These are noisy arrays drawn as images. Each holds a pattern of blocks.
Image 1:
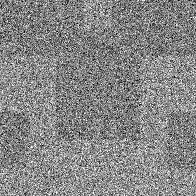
left and right mirror each other
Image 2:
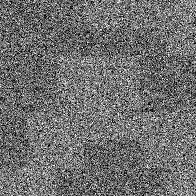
no symmetry
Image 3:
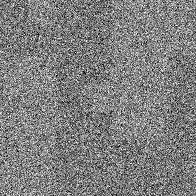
no symmetry
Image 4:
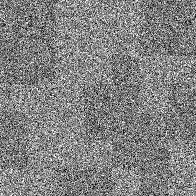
no symmetry
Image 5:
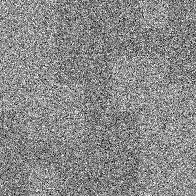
the same after a half turn
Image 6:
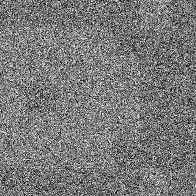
top and bottom mirror each other
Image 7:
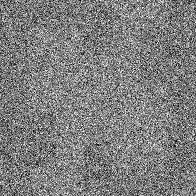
the same after a half turn
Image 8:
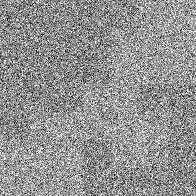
mirrored about the diagonal from the top left
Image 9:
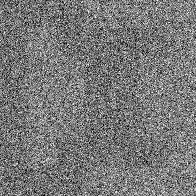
top and bottom mirror each other
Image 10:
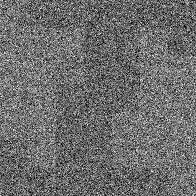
the same after a half turn
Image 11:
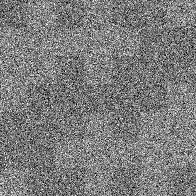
the same after a half turn
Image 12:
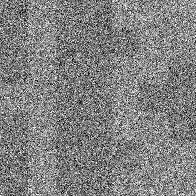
top and bottom mirror each other
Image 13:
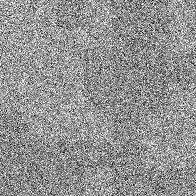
no symmetry
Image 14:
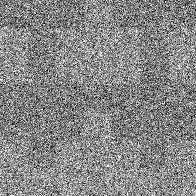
left and right mirror each other
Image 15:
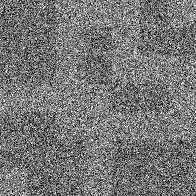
mirrored about the diagonal from the bottom left
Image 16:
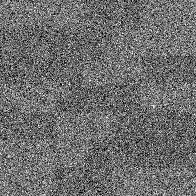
the same after a half turn
